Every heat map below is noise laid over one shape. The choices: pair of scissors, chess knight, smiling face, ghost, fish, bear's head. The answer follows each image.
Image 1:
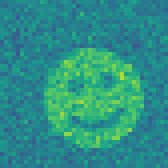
smiling face
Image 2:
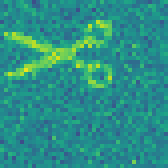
pair of scissors
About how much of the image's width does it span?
two thirds
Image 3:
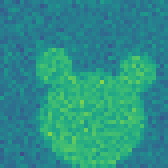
bear's head
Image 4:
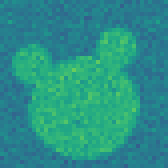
bear's head
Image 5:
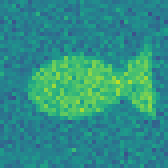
fish
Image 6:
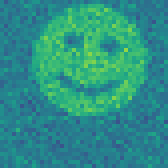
smiling face
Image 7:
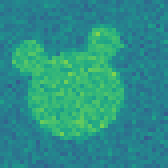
bear's head
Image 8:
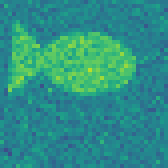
fish
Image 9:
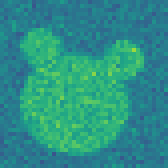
bear's head
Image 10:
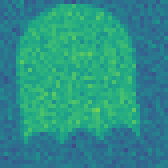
ghost
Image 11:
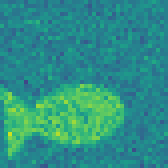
fish
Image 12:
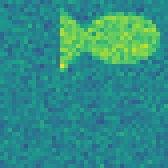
fish
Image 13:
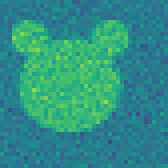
bear's head
